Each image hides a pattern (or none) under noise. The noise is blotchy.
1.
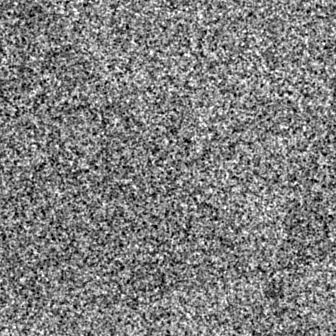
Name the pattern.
spokes from one point
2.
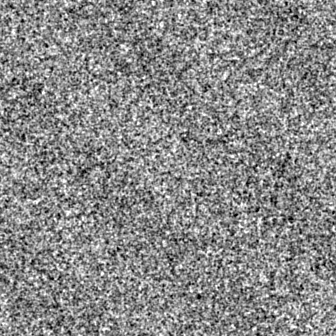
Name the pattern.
diagonal stripes
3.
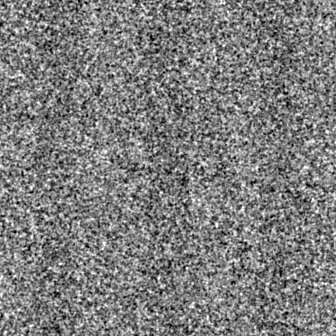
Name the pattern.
vertical stripes
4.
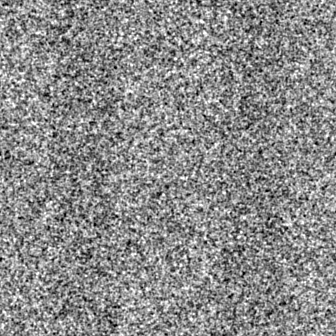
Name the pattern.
vertical stripes
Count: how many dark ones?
2
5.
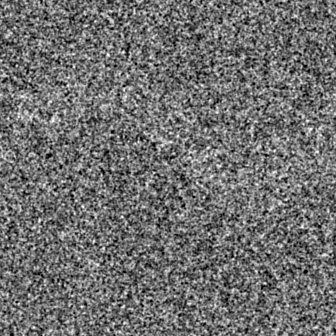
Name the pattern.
a wavy band
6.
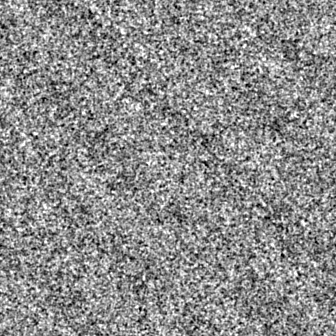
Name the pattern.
diagonal stripes
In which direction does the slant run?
top left to bottom right
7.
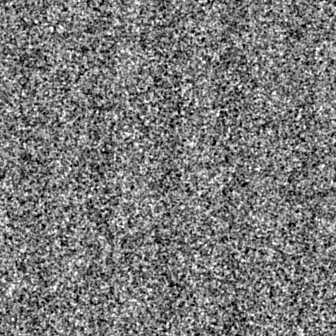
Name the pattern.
vertical stripes
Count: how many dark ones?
5
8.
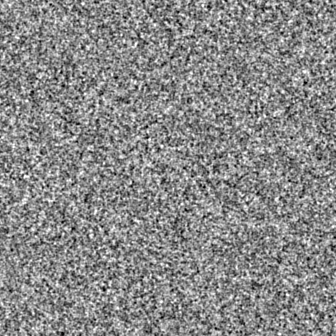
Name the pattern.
only noise
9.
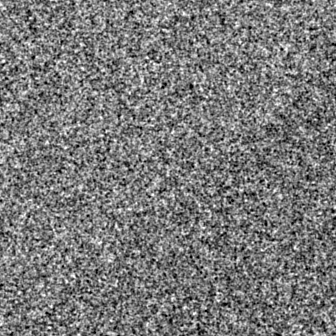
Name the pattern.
a sharp edge
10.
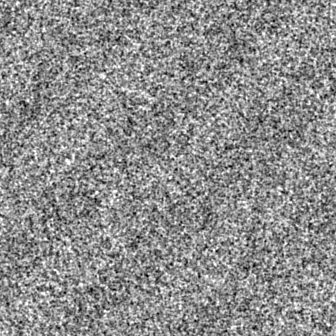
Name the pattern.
diagonal stripes
